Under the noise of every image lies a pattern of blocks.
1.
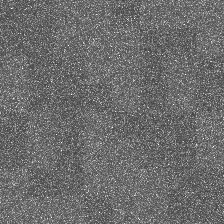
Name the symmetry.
the same after a half turn
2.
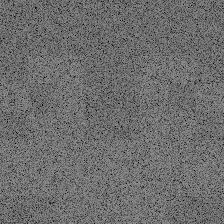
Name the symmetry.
left and right mirror each other
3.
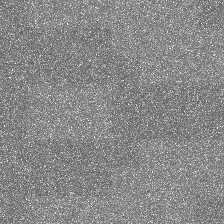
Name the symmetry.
top and bottom mirror each other
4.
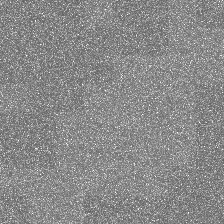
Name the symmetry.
mirrored about the diagonal from the top left
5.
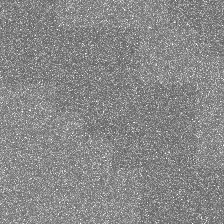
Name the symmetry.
mirrored about the diagonal from the bottom left
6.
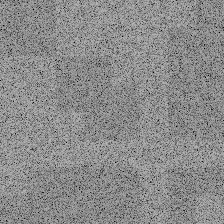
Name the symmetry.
mirrored about the diagonal from the top left
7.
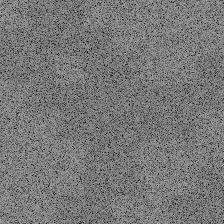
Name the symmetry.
mirrored about the diagonal from the top left
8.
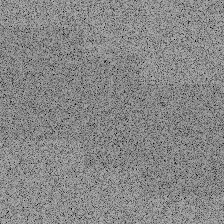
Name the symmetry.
the same after a half turn
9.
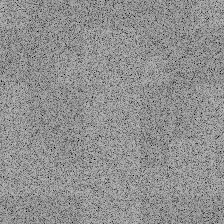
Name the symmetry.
left and right mirror each other
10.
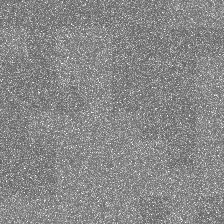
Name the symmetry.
no symmetry
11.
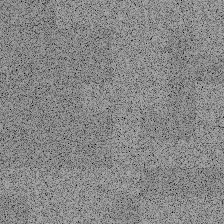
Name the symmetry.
no symmetry
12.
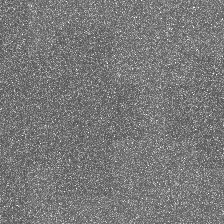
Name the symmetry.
top and bottom mirror each other
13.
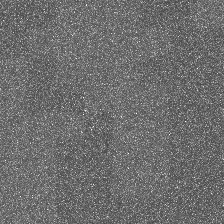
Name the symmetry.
no symmetry
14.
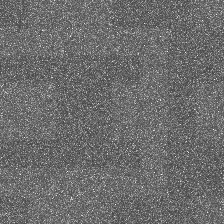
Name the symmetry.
top and bottom mirror each other
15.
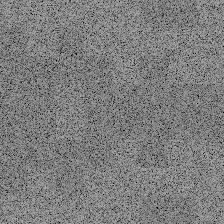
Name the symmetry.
top and bottom mirror each other
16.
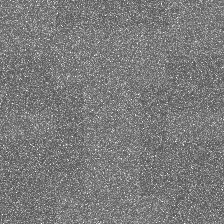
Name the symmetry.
left and right mirror each other
